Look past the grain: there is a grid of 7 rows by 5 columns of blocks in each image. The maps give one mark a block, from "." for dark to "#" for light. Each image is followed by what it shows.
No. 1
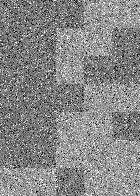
...##
..##.
..#..
...##
..##.
..###
##.##
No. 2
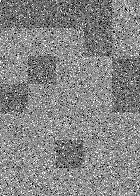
....#
###.#
#.##.
.###.
#####
##.##
#####
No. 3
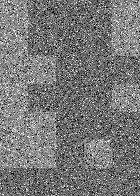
#...#
#...#
##...
#...#
##...
##.#.
.....
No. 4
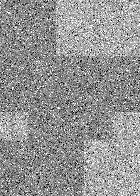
..###
..###
.....
.....
#...#
...##
...##
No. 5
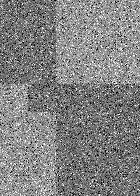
..###
..###
..###
#....
##...
##...
##...
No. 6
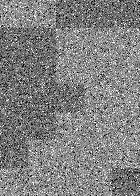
##...
..###
..###
...##
..###
.####
####.
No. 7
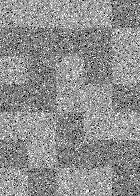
####.
....#
#.#.#
..##.
##.##
.#...
#.##.
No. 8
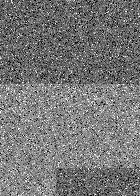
.....
.....
.....
#####
#####
#####
##...
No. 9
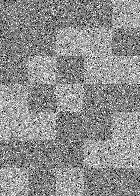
....#
..##.
.#.##
#.#..
##..#
...##
#.#..
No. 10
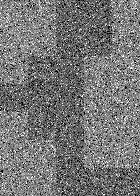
##..#
##..#
#..##
...##
#..##
##.##
##...
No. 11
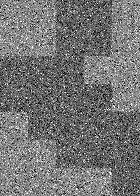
##..#
##..#
...##
....#
#....
##...
####.
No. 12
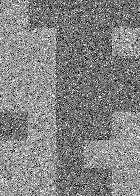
#....
##..#
##...
##...
.#..#
##.##
##..#
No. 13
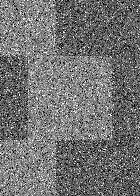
##...
##...
.###.
.###.
.###.
##...
##...
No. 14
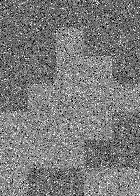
.....
..#..
..##.
.####
####.
###..
#..##
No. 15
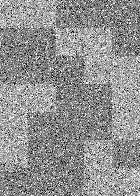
##...
..##.
...##
##..#
#...#
#..#.
...##
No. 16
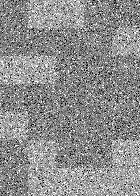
.##..
....#
##...
.....
#....
.#..#
.####
